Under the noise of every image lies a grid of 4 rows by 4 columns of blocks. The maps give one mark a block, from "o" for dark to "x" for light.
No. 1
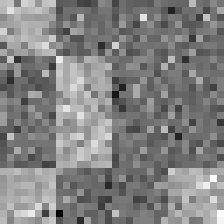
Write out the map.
x o o o
o x o o
o x o o
x o o x
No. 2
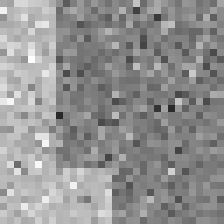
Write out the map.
x o o o
x o o o
x o o o
x x o o
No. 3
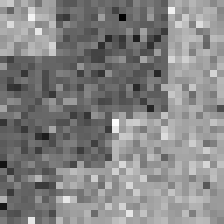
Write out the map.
x o o x
o o o x
o o x x
o x x x
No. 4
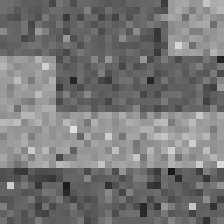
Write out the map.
o o o x
x o o o
x x x x
o o o o
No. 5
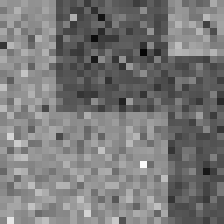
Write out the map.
x o o x
x o o o
x x x o
x x x o
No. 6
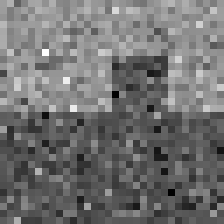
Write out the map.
x x x x
x x o x
o o o o
o o o o
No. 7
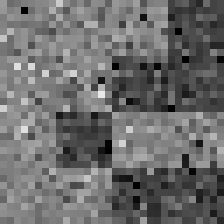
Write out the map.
x x x o
x x o o
x o x x
x x o o
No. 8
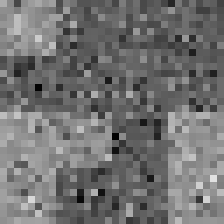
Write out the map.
x o o o
o o o o
x x o x
x o o x
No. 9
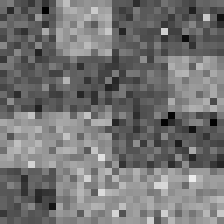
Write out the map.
o x o o
o o o x
x x o o
o x x x
